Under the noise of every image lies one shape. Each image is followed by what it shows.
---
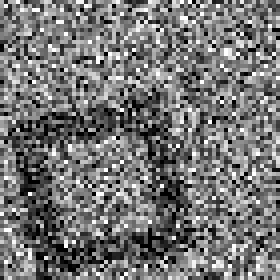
dark square frame
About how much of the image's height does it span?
two thirds
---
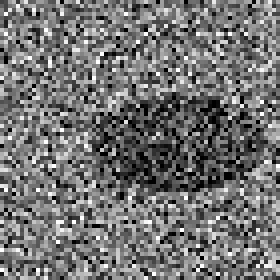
dark ellipse
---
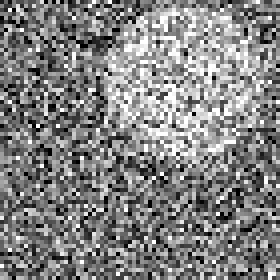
light disc
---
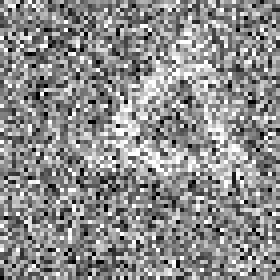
light triangle frame
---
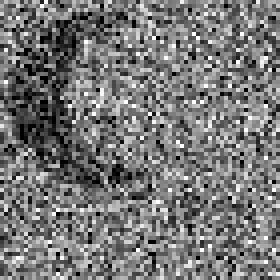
dark crescent
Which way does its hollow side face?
right
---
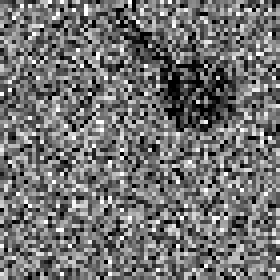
dark lollipop
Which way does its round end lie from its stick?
down and right
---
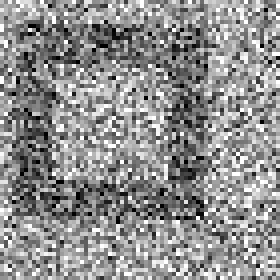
dark square frame
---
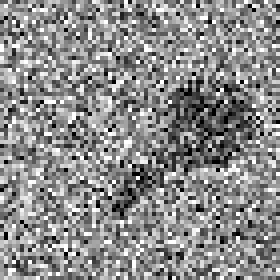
dark lollipop
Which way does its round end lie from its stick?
up and right
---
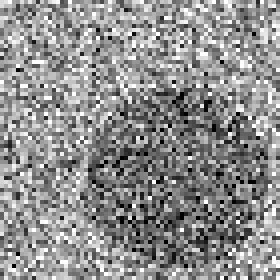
dark disc
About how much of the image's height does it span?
two thirds
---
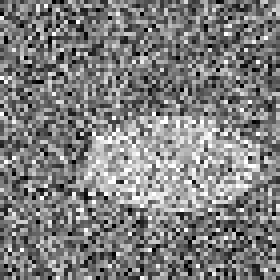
light ellipse
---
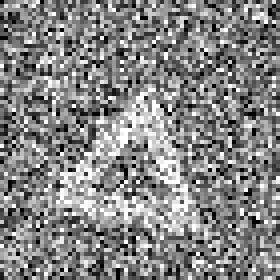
light triangle frame
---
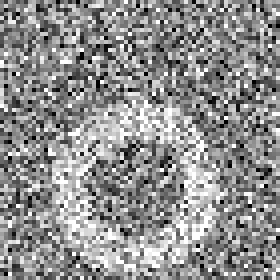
light ring
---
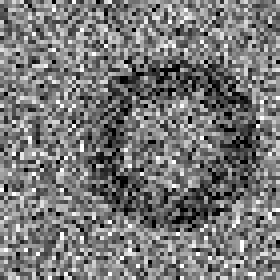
dark ring
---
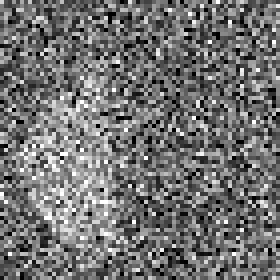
light half disc
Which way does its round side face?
left
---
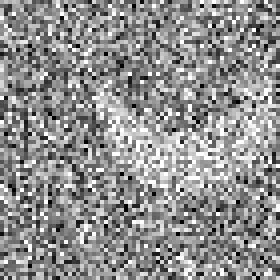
light crescent
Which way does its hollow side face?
up
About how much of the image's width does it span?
two thirds
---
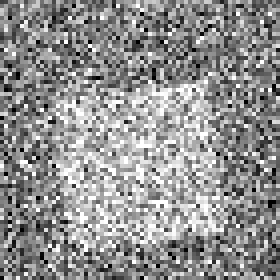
light square
